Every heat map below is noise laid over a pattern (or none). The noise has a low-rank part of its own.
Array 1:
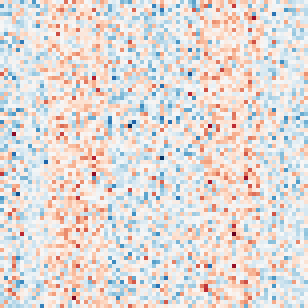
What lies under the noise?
vertical stripes
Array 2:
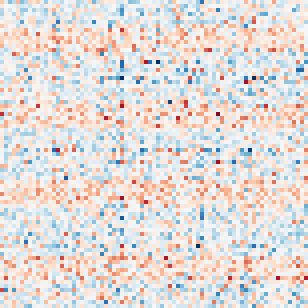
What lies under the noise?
horizontal stripes
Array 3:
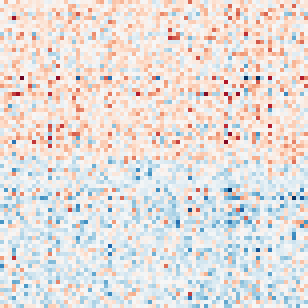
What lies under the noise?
a sharp edge
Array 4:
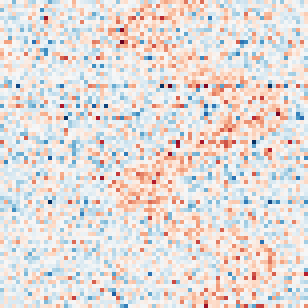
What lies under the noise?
a wavy band
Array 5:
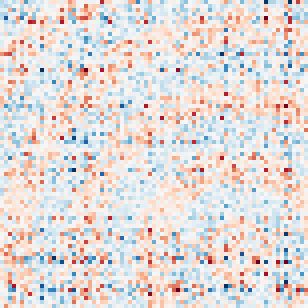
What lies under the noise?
rings round one point
